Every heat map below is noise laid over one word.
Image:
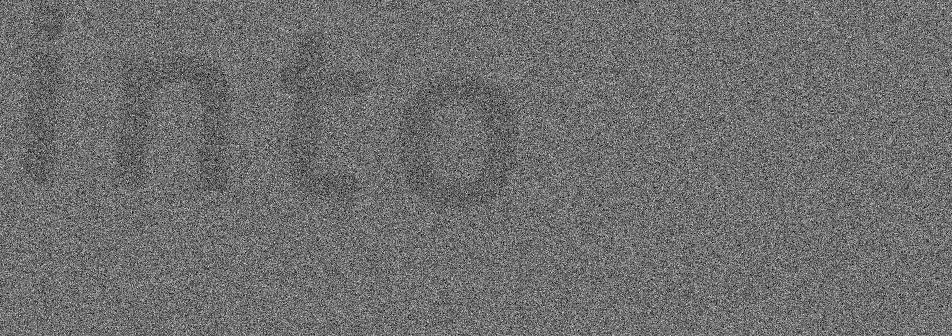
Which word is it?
into
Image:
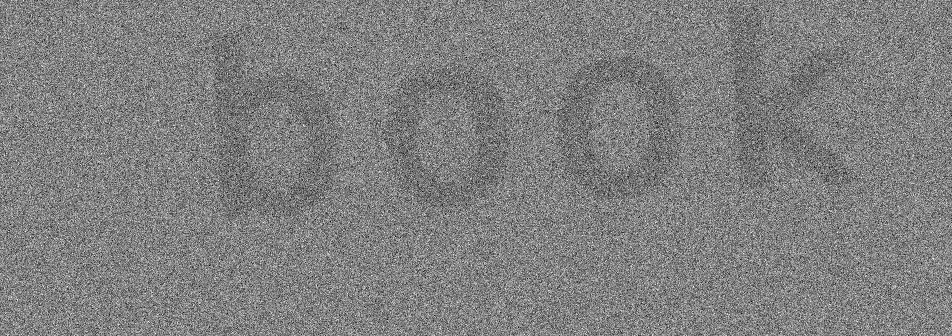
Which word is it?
book
